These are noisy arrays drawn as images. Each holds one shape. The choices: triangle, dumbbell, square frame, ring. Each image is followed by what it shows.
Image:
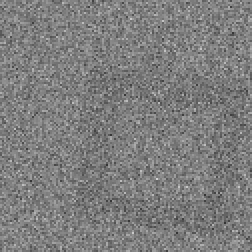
square frame
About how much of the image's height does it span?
two thirds
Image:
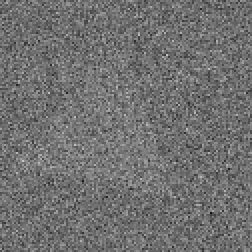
triangle
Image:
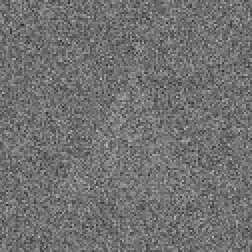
triangle
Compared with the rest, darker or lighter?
lighter
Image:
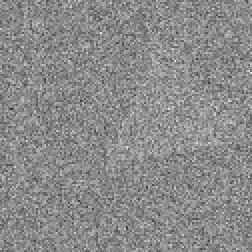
triangle
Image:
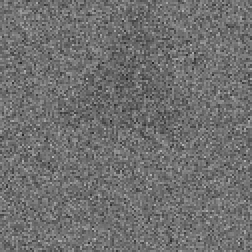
triangle
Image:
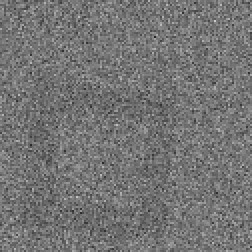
square frame
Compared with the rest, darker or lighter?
darker
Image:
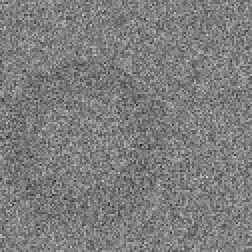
ring
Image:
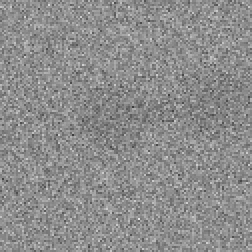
dumbbell
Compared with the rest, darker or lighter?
darker
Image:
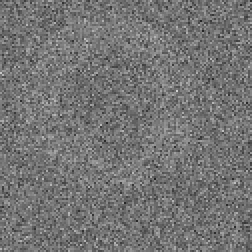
ring
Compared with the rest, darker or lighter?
lighter
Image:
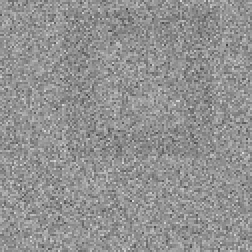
square frame
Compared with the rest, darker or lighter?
darker
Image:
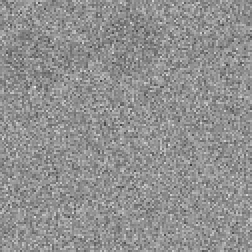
dumbbell
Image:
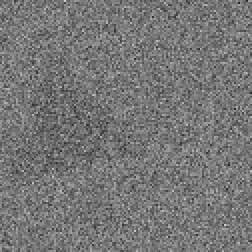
triangle
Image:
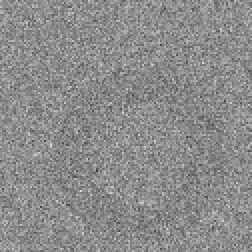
ring
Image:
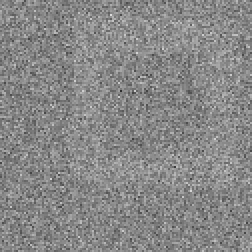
square frame
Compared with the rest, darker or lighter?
lighter
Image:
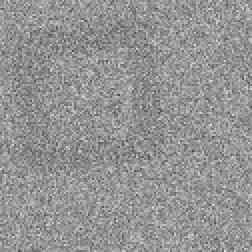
square frame
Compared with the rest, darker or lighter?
darker
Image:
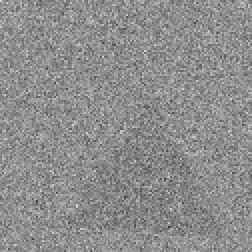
triangle
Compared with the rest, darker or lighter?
darker
